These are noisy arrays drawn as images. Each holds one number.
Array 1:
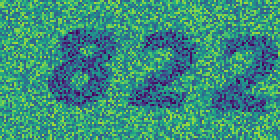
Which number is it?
822
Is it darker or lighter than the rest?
darker
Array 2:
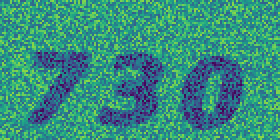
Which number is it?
730
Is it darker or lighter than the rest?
darker
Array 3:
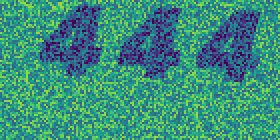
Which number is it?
444
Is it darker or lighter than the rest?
darker
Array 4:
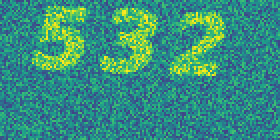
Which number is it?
532
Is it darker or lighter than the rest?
lighter
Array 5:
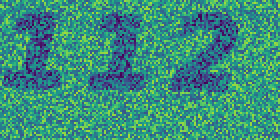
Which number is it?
112
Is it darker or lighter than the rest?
darker
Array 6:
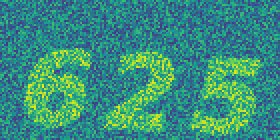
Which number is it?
625
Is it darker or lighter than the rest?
lighter
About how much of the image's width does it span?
nearly all
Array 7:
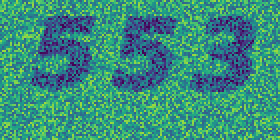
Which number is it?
553
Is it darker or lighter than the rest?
darker
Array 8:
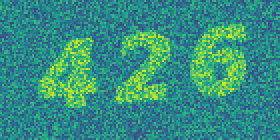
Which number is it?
426
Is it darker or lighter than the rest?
lighter
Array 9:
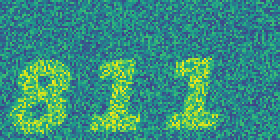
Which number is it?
811
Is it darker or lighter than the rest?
lighter
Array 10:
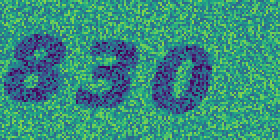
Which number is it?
830
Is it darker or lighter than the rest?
darker
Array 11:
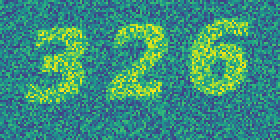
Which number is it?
326
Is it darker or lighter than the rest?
lighter
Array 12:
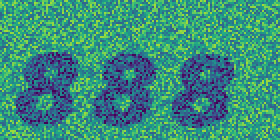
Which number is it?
888
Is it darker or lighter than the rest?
darker
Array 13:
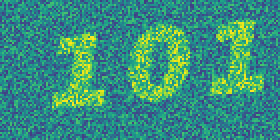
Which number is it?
101
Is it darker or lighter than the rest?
lighter
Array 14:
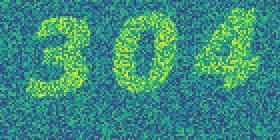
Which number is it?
304
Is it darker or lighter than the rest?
lighter
